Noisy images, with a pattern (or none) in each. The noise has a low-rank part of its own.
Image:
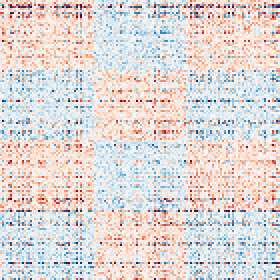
a checkerboard
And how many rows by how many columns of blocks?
4 by 3
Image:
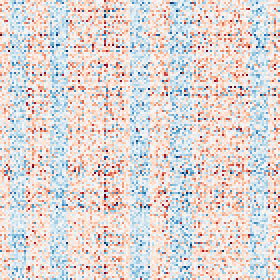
bands of columns
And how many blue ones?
5
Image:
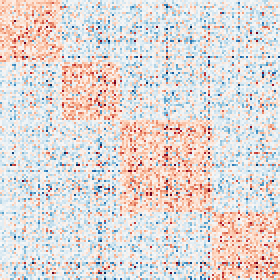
blocks along the diagonal
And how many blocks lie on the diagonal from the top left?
4
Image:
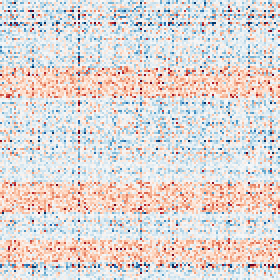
bands of rows
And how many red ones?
3
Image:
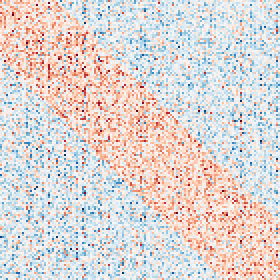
a diagonal band
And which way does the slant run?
top left to bottom right
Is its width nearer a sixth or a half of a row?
a half
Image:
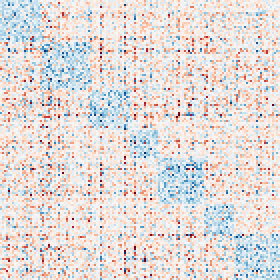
blocks along the diagonal
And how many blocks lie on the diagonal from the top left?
7
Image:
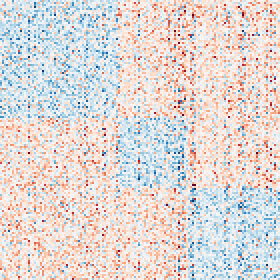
blocks along the diagonal
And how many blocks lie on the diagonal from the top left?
3
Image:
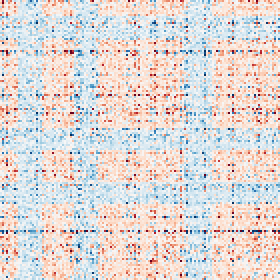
bands of rows crossing bands of columns
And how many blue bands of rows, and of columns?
3 and 3
